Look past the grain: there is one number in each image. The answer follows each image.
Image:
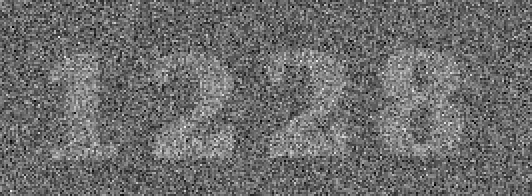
1228
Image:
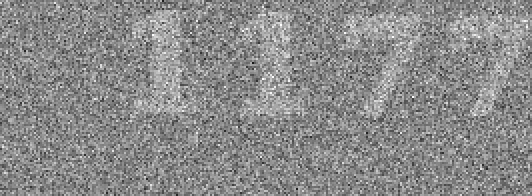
1177
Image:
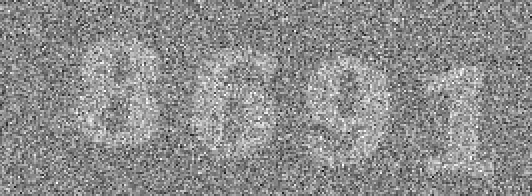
8691
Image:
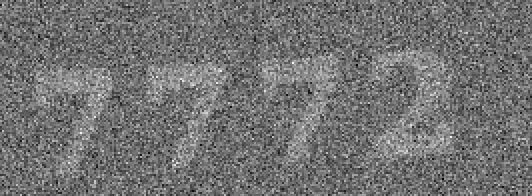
7772
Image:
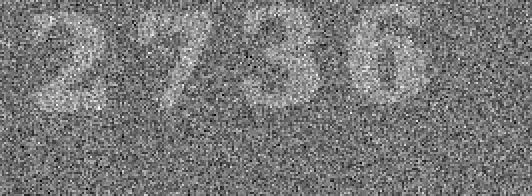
2736
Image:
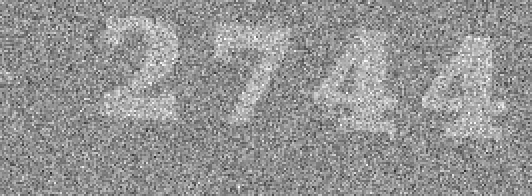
2744
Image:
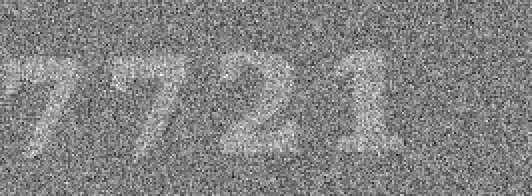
7721
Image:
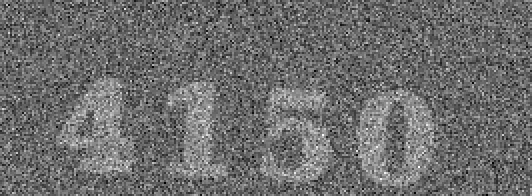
4150
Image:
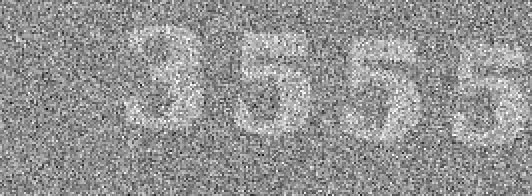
3555
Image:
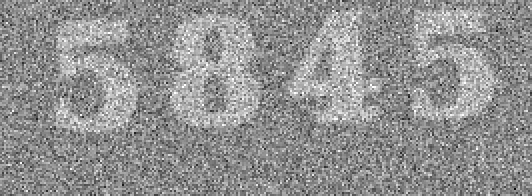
5845
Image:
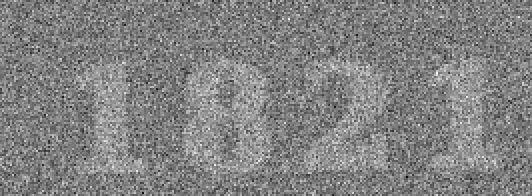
1821
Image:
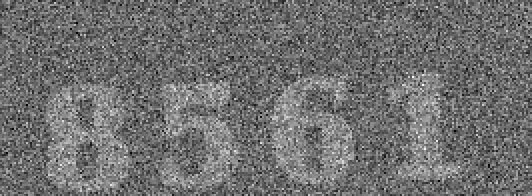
8561
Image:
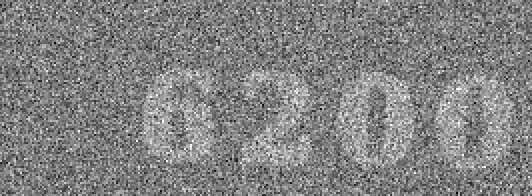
6200
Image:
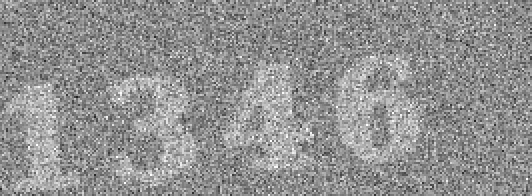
1346
